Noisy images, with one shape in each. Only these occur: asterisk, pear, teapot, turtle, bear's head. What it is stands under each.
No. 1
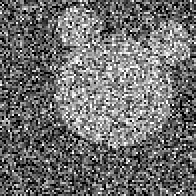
light bear's head
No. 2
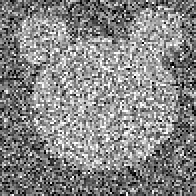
light bear's head
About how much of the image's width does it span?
nearly all
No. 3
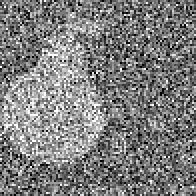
light pear
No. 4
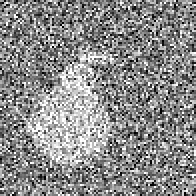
light pear
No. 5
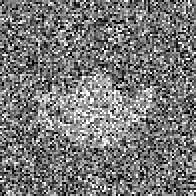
light teapot
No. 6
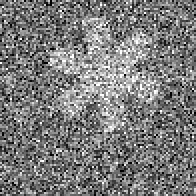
light asterisk
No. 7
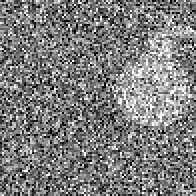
light pear
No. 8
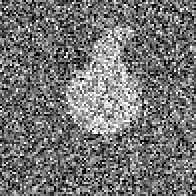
light pear
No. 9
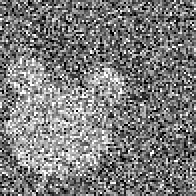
light bear's head
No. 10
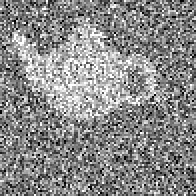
light teapot
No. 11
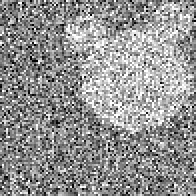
light bear's head
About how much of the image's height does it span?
two thirds
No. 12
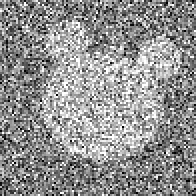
light bear's head
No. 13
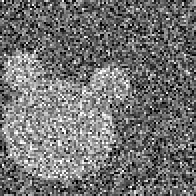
light bear's head
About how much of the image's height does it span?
two thirds
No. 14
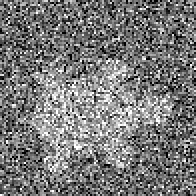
light turtle
